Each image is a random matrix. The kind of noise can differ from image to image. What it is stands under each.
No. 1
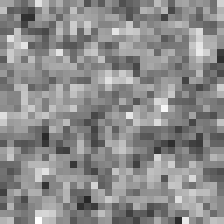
blotchy
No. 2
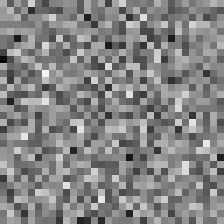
independent entries
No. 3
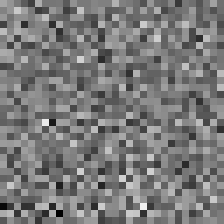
low rank plus noise
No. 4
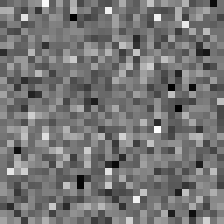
heavy tails
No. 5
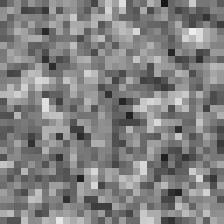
blotchy
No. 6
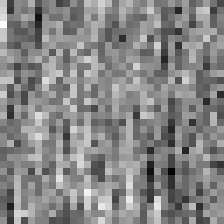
streaked along the columns
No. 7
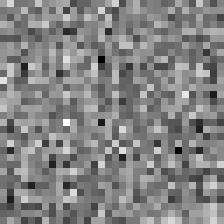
low rank plus noise
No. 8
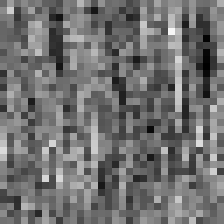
streaked along the columns
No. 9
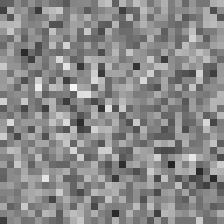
independent entries
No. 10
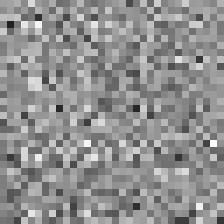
low rank plus noise
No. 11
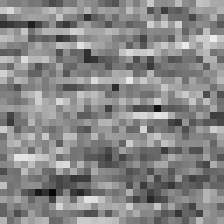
streaked along the rows
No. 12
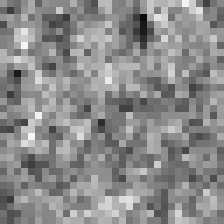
blotchy
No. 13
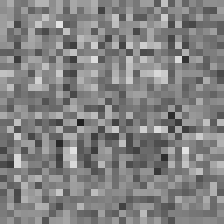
low rank plus noise
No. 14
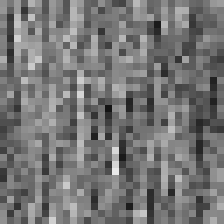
streaked along the columns
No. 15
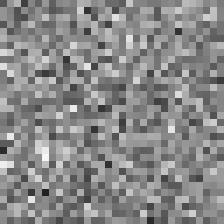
independent entries
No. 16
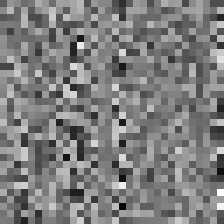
columns of uneven size
